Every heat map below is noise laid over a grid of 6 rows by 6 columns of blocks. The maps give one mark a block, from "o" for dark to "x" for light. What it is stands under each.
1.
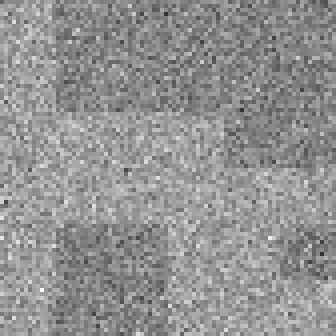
x o o o o o
x o o o o o
x x x x o o
x x x x x x
x o o x x o
x o o x x x
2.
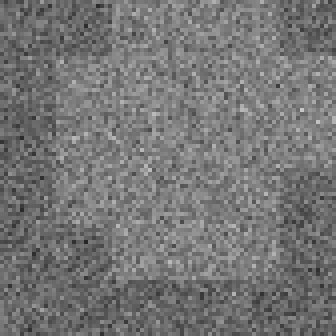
o o x x x o
o x x x x x
o x x x x x
o x x x x o
o o x x x o
o o o o o o
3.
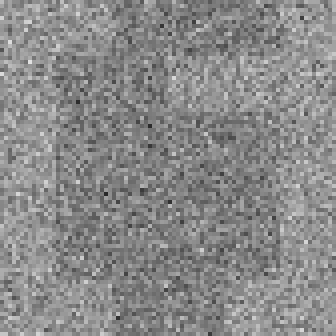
x x o o o x
x o o x x x
x o o o o x
x o o o o x
x o o o o x
x x o o x x
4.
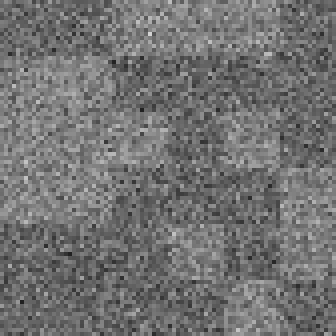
o o x x x o
x x o o o o
x x x o x o
x x o o o x
o o o x o x
o o o o x o
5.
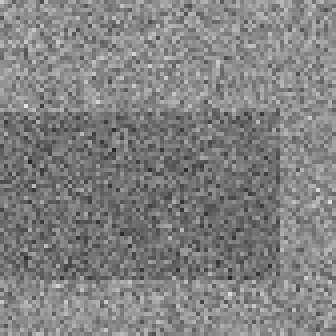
x x x x x x
x x x x x x
o o o o o x
o o o o o x
o o o o o x
x x x x x x
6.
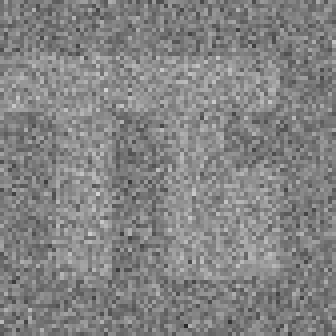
o o o o o o
x x x x x o
o x o x o o
o x o x x o
o x o x x o
o o o o o o
